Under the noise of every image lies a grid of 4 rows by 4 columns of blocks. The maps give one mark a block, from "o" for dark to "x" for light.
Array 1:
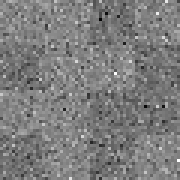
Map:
x x o x
o x x o
x x o o
o x o x
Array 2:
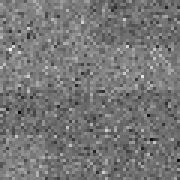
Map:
x x o o
x x x x
o o o o
x o o o
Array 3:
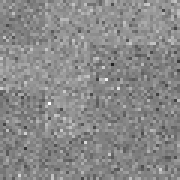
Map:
o x x x
x x o o
o x o o
o o o o
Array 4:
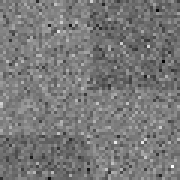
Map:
x x o o
x x o o
x x x x
o o x x
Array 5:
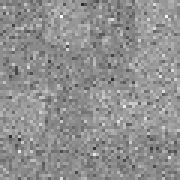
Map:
o x o x
o o o x
x o x x
o o o o
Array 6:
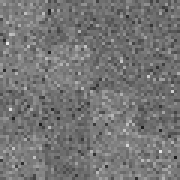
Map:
x o o o
x x o o
o o x o
x o x x
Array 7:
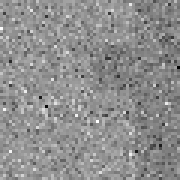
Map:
x x x o
x x o o
x x x o
x x x o
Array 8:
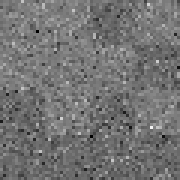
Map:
x x o x
x x x o
o x o x
o o o o
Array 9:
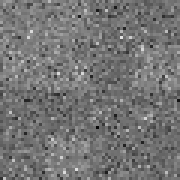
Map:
x x o o
x x o x
o o o o
o x o o
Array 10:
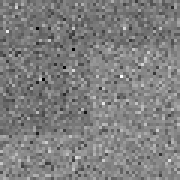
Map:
o o o o
o o x x
o o x x
x x x x
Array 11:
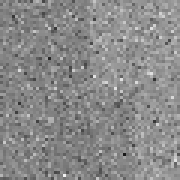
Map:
o o x x
o o x x
o o o x
o o o x
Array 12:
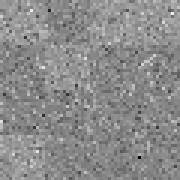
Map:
x o x x
o x o o
o o o o
x o o o
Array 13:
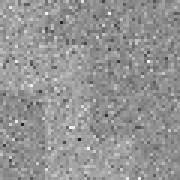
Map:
x o o o
x x o o
o x o o
o x x o
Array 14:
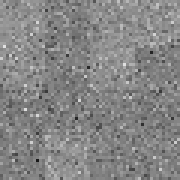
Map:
x o x x
x o x o
o o o o
o x o o
